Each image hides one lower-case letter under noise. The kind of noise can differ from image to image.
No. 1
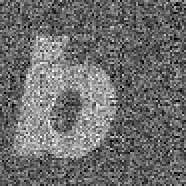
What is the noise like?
low rank plus noise
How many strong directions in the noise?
one
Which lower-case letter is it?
b
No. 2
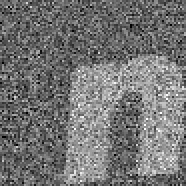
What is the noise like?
low rank plus noise
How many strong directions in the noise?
five to eight
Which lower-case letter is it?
n
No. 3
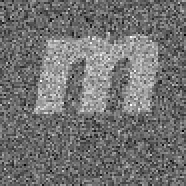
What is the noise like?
independent entries
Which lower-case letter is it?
m
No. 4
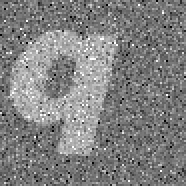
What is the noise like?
heavy tails
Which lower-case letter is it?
q
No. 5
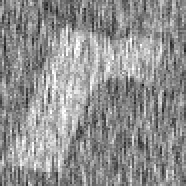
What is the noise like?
streaked along the columns
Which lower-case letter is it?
r
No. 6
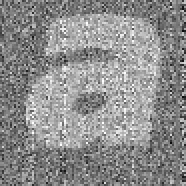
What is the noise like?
columns of uneven size
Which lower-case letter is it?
a
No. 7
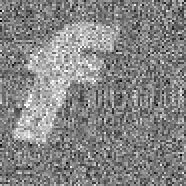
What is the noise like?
low rank plus noise
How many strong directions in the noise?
two
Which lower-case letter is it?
f
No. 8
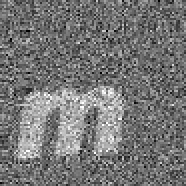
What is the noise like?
low rank plus noise
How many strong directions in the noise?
two
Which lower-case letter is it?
m
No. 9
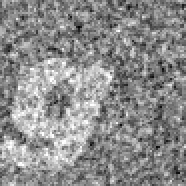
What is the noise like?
blotchy
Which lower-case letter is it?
g
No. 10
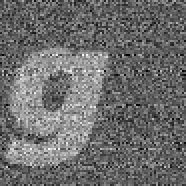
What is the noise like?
rows of uneven size
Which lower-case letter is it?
g
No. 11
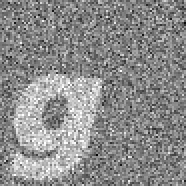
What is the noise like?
independent entries
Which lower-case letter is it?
g
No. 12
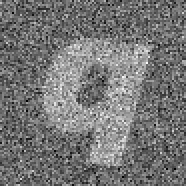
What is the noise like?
independent entries
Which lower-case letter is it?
q
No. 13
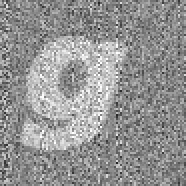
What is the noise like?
columns of uneven size
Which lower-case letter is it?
g
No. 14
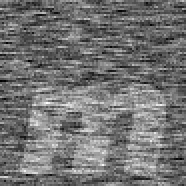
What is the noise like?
streaked along the rows
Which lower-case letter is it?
m
